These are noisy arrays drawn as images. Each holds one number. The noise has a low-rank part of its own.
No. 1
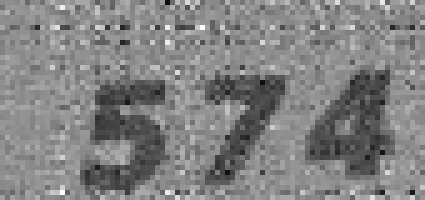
574
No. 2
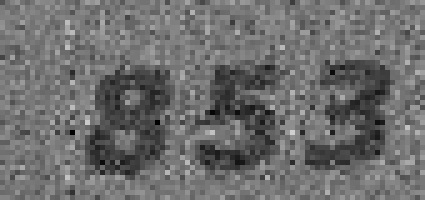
853
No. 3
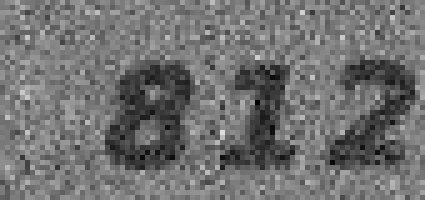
812
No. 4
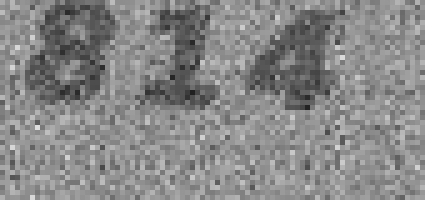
814
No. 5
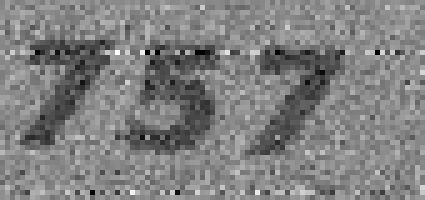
757
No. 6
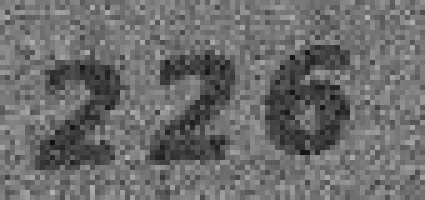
226
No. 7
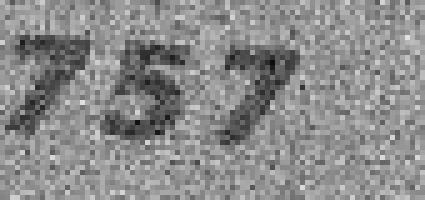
757
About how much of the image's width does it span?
two thirds
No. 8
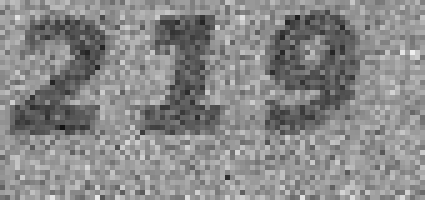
219
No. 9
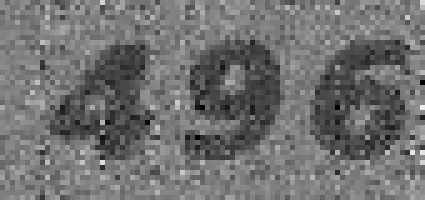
496
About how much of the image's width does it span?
nearly all
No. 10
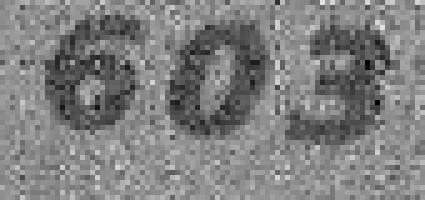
603
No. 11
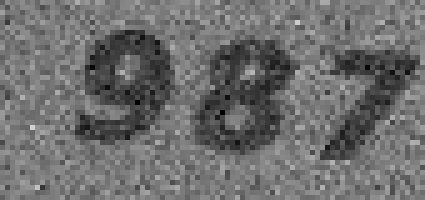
987
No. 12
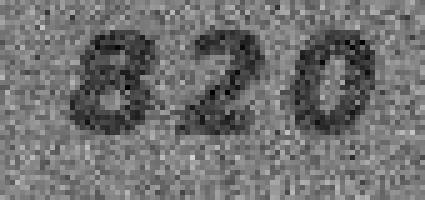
820
